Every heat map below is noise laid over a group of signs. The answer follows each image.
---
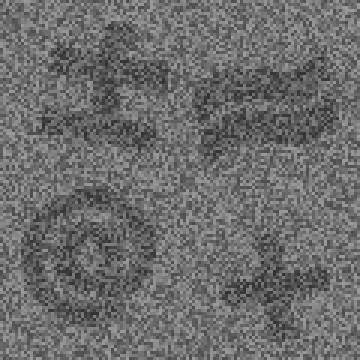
top left: plus-minus sign; top right: approximately sign; bottom left: at sign; bottom right: plus sign
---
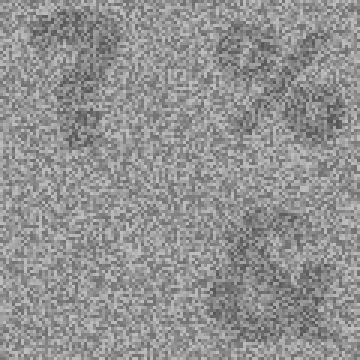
top left: question mark; top right: percent sign; bottom right: ampersand
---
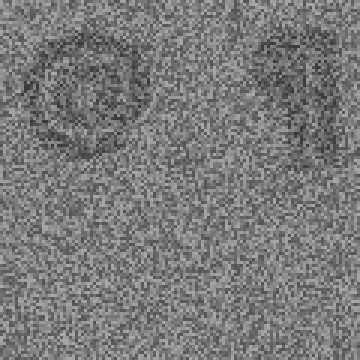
top left: at sign; top right: pilcrow
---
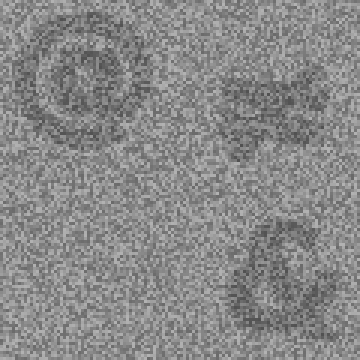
top left: at sign; top right: not-equal sign; bottom right: ampersand
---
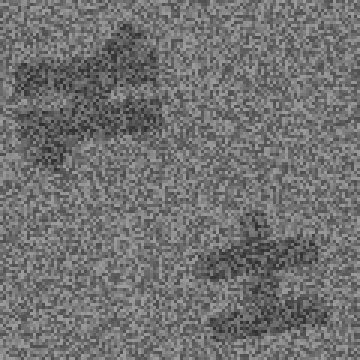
top left: not-equal sign; bottom right: plus-minus sign
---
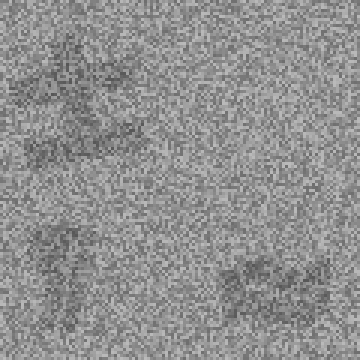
top left: plus-minus sign; bottom left: pilcrow; bottom right: approximately sign
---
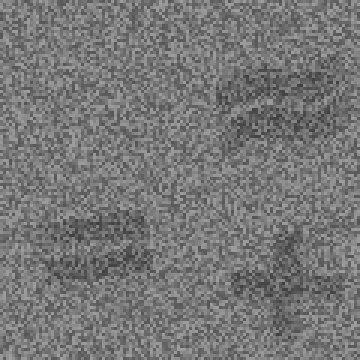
top right: approximately sign; bottom left: equals sign; bottom right: plus sign
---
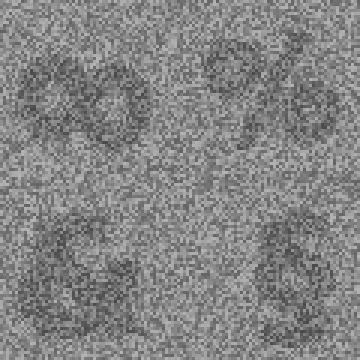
top left: infinity sign; top right: percent sign; bottom left: ampersand; bottom right: section sign
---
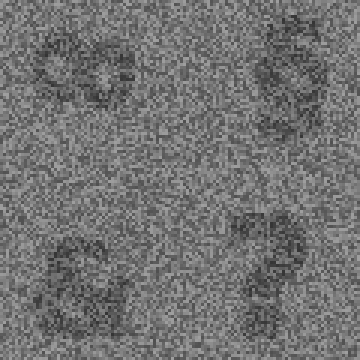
top left: infinity sign; top right: section sign; bottom left: ampersand; bottom right: question mark
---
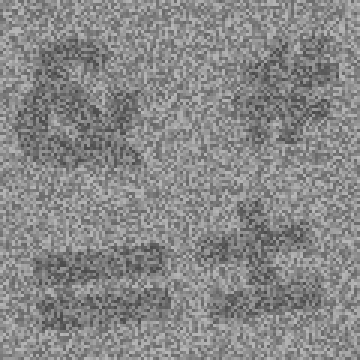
top left: ampersand; top right: hash sign; bottom left: equals sign; bottom right: plus-minus sign
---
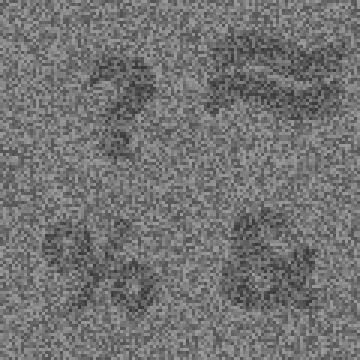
top left: question mark; top right: approximately sign; bottom left: percent sign; bottom right: ampersand
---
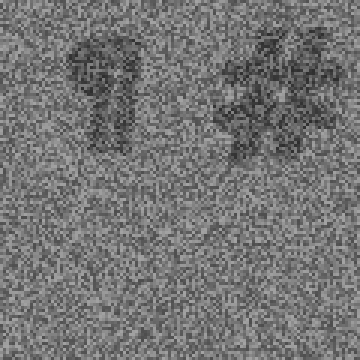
top left: pilcrow; top right: hash sign
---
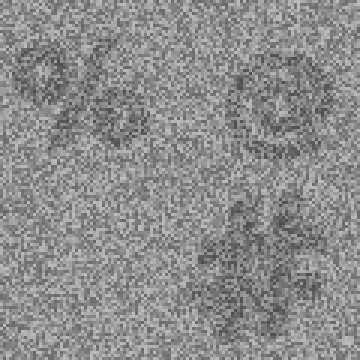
top left: percent sign; top right: at sign; bottom right: hash sign
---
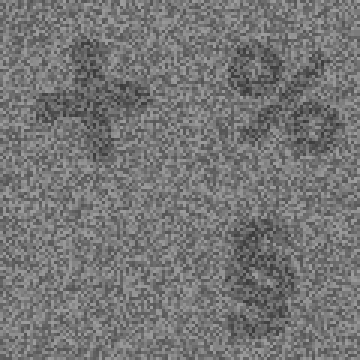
top left: plus sign; top right: percent sign; bottom right: section sign
